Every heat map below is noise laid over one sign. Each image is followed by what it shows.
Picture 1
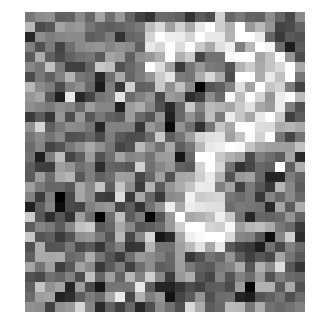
question mark
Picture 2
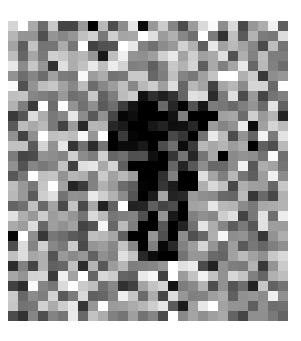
pilcrow
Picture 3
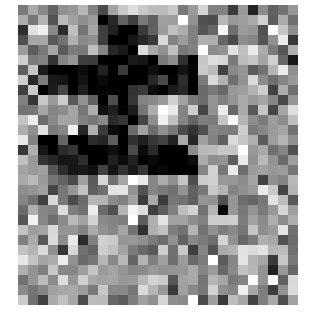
plus-minus sign
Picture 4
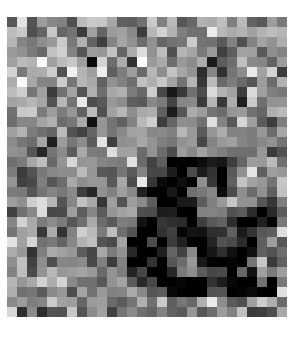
ampersand
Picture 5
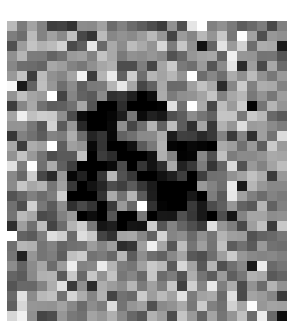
ampersand
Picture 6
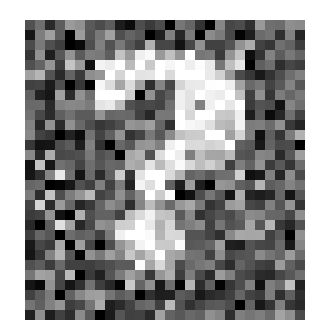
question mark
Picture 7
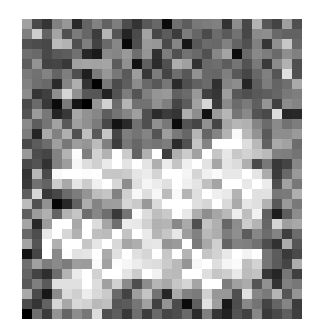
not-equal sign
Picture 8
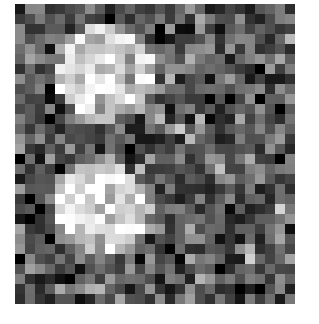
colon
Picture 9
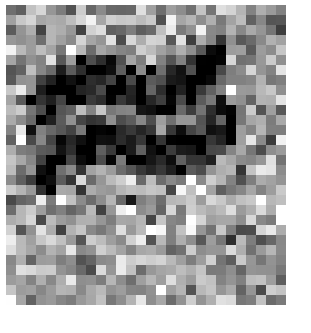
approximately sign
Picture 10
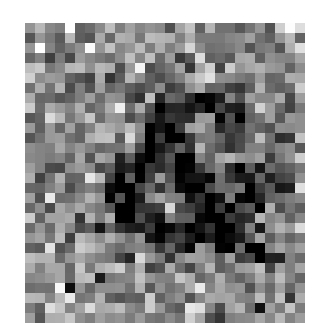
ampersand
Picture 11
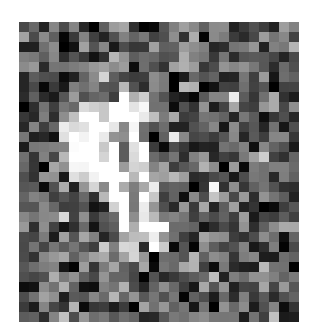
pilcrow
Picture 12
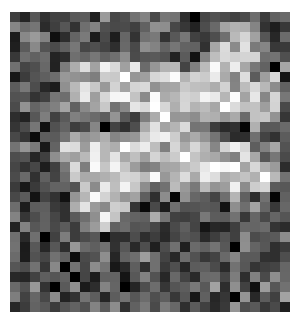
not-equal sign
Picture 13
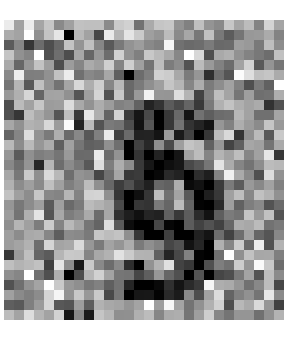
section sign
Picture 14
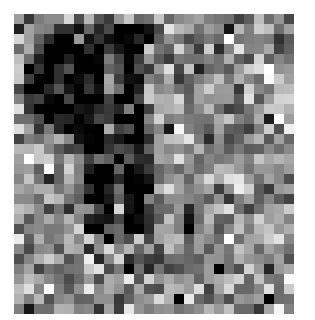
pilcrow
